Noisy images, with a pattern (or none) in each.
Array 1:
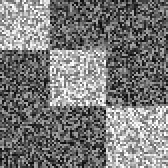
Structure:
blocks along the diagonal
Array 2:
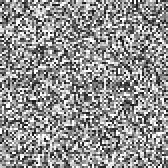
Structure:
only noise
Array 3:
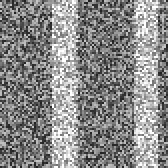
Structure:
bands of columns
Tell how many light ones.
2
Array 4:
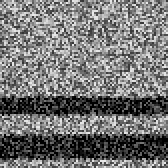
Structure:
bands of rows
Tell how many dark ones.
2
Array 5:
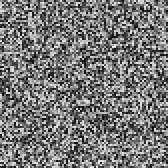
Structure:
only noise
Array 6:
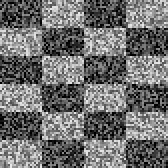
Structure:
a checkerboard
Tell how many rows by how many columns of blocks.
6 by 4
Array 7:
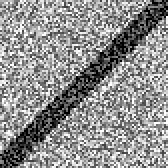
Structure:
a diagonal band
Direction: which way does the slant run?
bottom left to top right
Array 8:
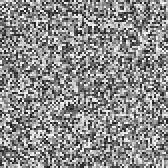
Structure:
only noise
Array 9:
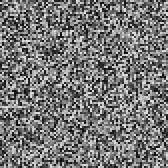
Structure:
only noise
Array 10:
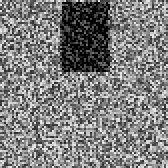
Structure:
one block
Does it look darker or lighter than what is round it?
darker
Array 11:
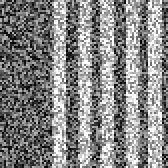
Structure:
bands of columns
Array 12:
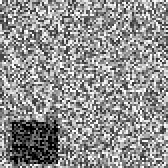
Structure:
one block
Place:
bottom left
